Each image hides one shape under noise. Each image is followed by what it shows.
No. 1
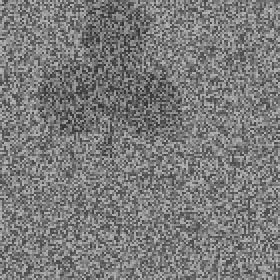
dark club
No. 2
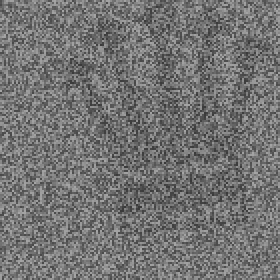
dark chess queen
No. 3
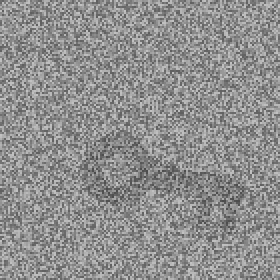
dark key
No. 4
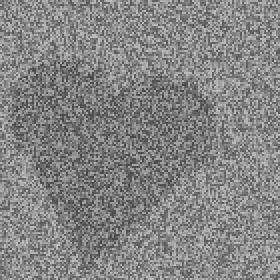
dark heart
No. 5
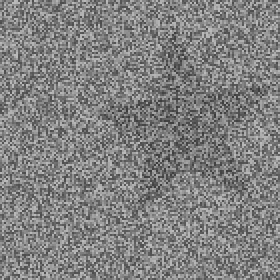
dark star
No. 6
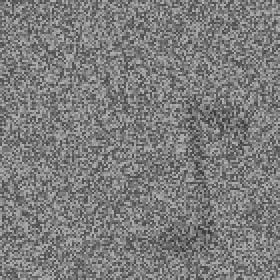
dark musical note
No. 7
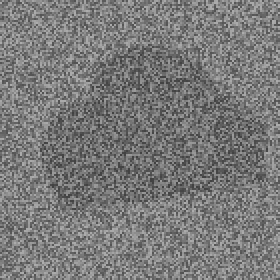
dark cloud
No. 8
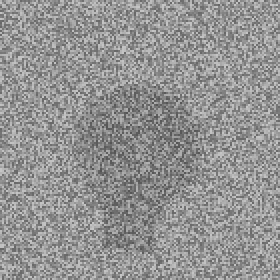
dark light bulb
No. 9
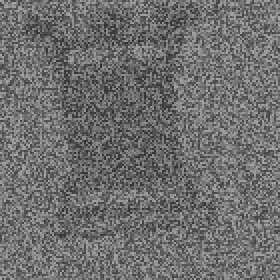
dark chess rook
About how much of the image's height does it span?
nearly all
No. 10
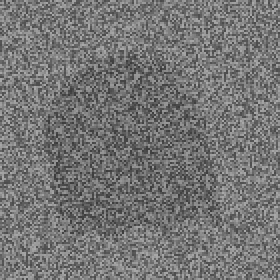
dark ghost
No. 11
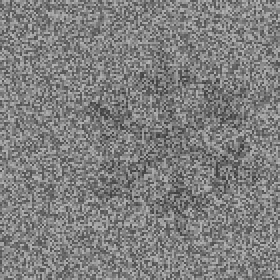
dark snowflake
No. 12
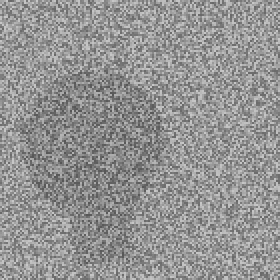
dark light bulb
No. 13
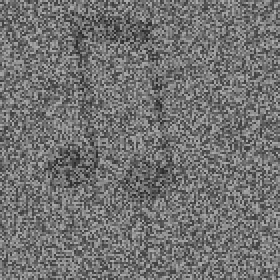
dark pair of musical notes
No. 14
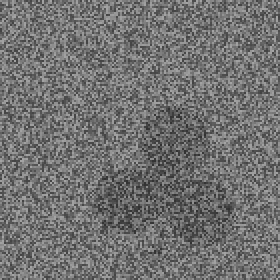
dark club
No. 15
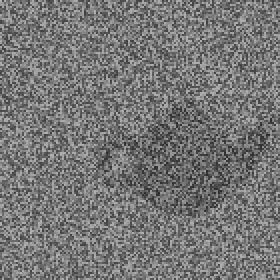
dark teapot
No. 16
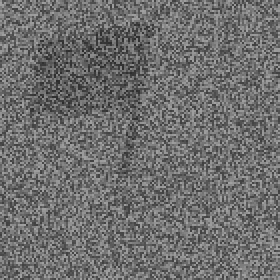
dark flag
